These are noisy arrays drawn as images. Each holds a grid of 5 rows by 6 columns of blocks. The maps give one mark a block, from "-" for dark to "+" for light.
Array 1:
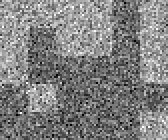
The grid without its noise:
+ + + + - +
+ - + + - +
+ - - - - +
- + - - - -
- - - - - +
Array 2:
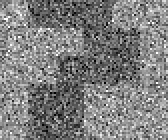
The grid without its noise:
+ - - - + +
+ + + - - +
+ + - - - +
+ - - + + +
+ - - + + +
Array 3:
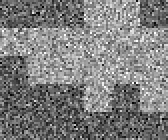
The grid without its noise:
- - - + + -
+ + + + + +
- + + + + +
- - - + - +
- - - - - -
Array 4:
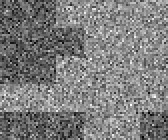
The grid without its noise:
- - + + + +
- - - + + +
- - + + + +
+ + + + + +
- - - + + -
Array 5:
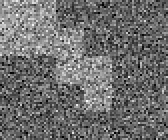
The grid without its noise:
+ + - - - -
+ + + - - -
- - + + - -
- - - + - -
- - - - - -
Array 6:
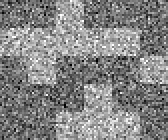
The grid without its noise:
- - + - - -
+ + + + + -
- + - - - +
- - - + - -
- - + + + -
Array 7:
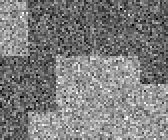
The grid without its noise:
+ - - - - -
+ - - - - -
- - + + + -
- - + + + +
- + + + + +
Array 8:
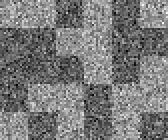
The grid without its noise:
+ + - + - +
- - + + - -
- - - + - +
- + + - + +
+ - + - + -
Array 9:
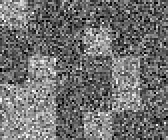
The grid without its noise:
+ - - - - -
- - - + - -
- + - - + -
+ + - - + -
+ + - + - -
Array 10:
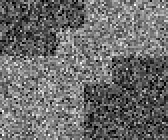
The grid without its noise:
- - - + + +
- - + + + +
+ + + + - -
+ + + - - -
+ + + - - -
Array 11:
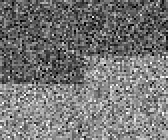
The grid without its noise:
- - - - - -
- - - - - -
- - - + + +
+ + + + + +
+ + + + + +
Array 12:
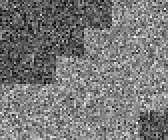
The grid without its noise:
- - - - + +
- - - + + +
- - + + + +
+ + + + + +
+ + + + + -
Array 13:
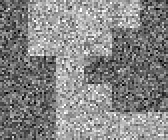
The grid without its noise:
- + + + + -
- + + + - -
- - + - - -
- - + + - -
- - + + + +
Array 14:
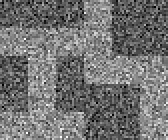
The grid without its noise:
- - - + - -
+ + + + - -
- + - + + +
- + - - - +
+ + + - - +
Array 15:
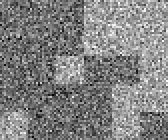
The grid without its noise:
- - - + + +
- - - + + +
- - + - - +
- - - - + +
+ - - - + -
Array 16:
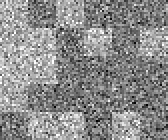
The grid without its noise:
+ - + - - -
+ + - + - +
+ + - - - -
+ - - - - -
- + + - + -
